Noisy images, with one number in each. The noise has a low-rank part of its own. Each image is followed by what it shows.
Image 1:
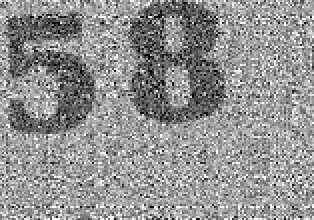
58
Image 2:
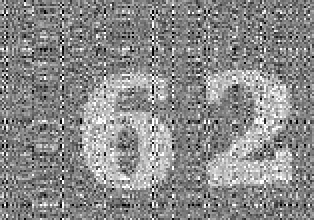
62
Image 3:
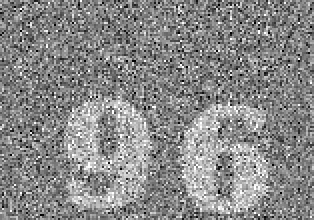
96
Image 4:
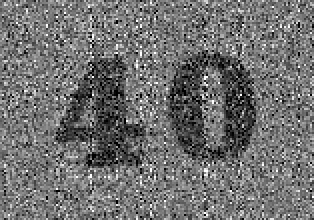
40
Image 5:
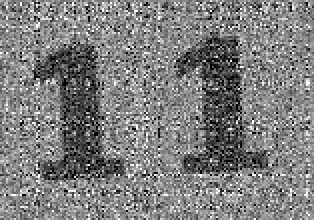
11
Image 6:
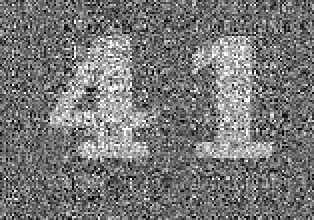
41
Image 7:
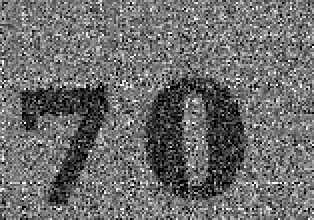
70
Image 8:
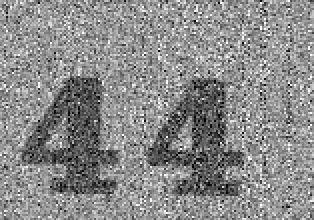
44
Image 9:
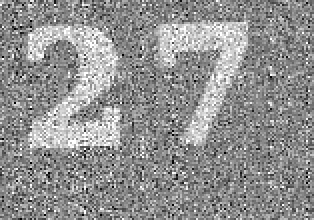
27
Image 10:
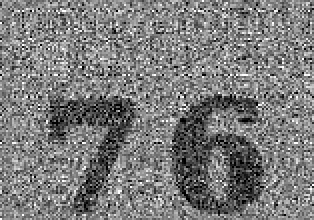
76
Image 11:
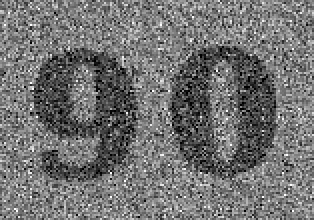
90
